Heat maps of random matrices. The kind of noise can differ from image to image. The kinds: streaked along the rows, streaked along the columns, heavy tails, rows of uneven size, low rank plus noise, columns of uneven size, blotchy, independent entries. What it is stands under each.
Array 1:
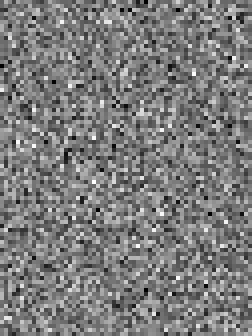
independent entries
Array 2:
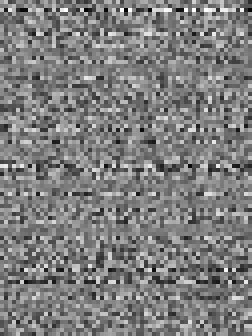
rows of uneven size
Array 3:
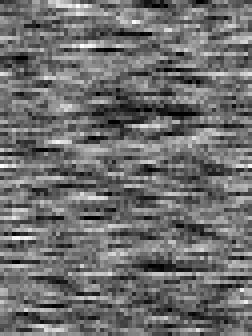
streaked along the rows
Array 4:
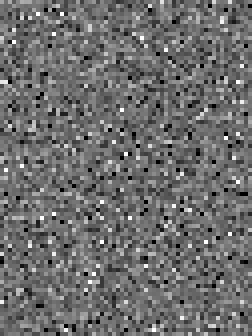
heavy tails
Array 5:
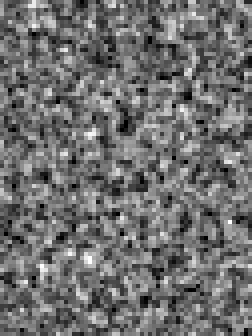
blotchy
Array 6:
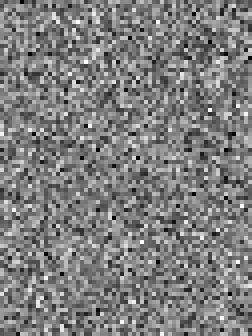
independent entries
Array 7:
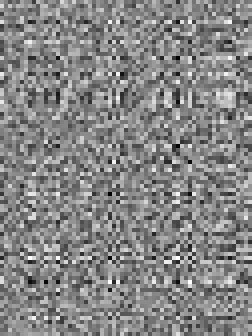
low rank plus noise
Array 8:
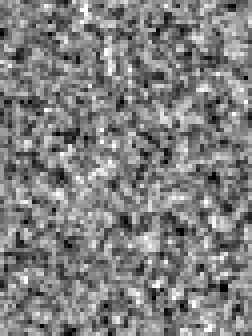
blotchy
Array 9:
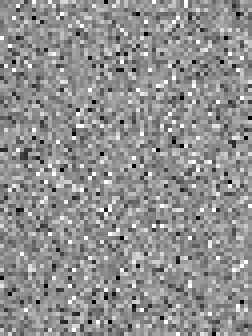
heavy tails
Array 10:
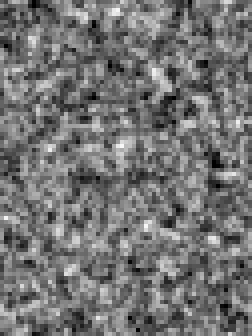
blotchy
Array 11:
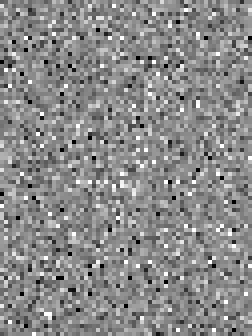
heavy tails
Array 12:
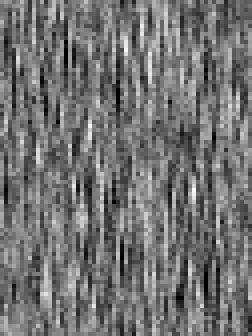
streaked along the columns
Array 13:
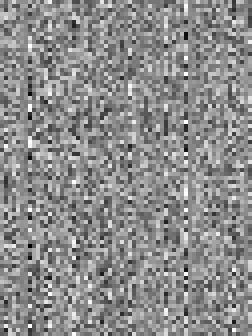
columns of uneven size
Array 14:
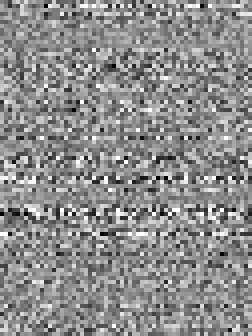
rows of uneven size
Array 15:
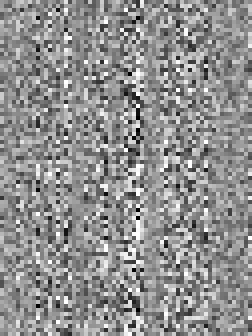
columns of uneven size
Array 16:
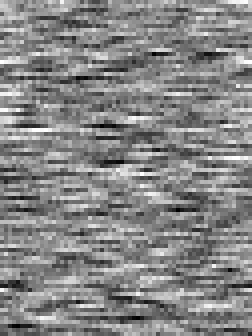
streaked along the rows
